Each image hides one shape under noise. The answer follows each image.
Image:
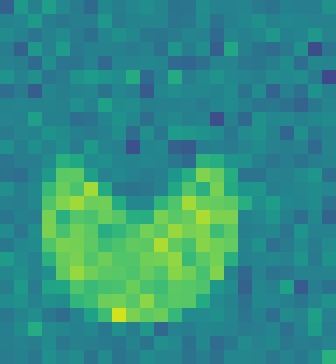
disc with a wedge cut out
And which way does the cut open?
up
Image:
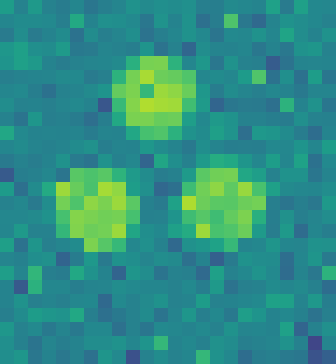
three dots
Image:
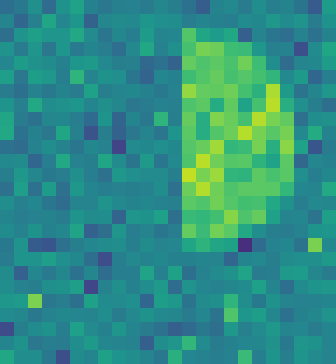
half disc
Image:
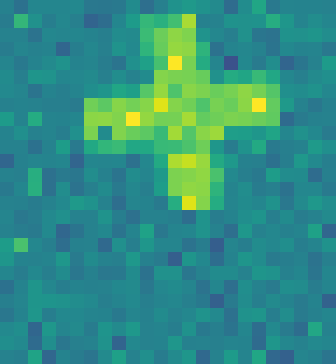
cross
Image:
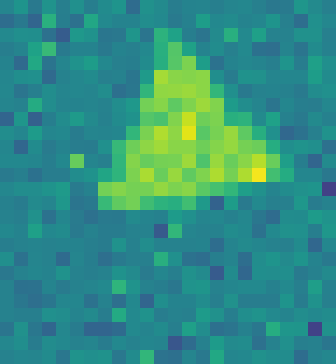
triangle
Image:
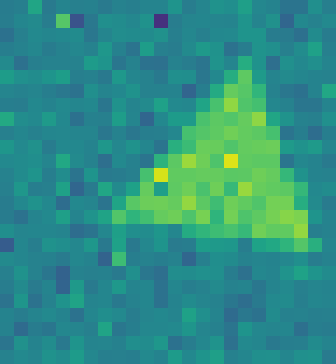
triangle
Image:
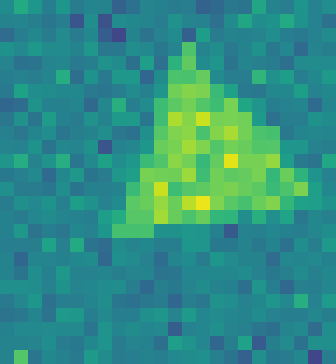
triangle
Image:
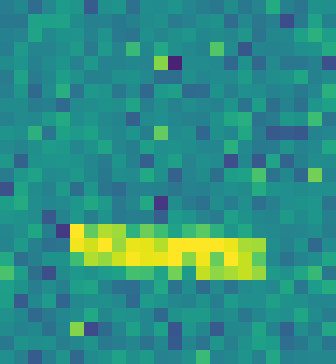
bar
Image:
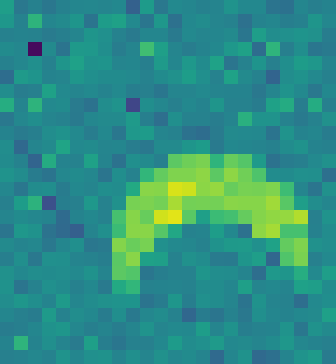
crescent
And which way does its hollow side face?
down
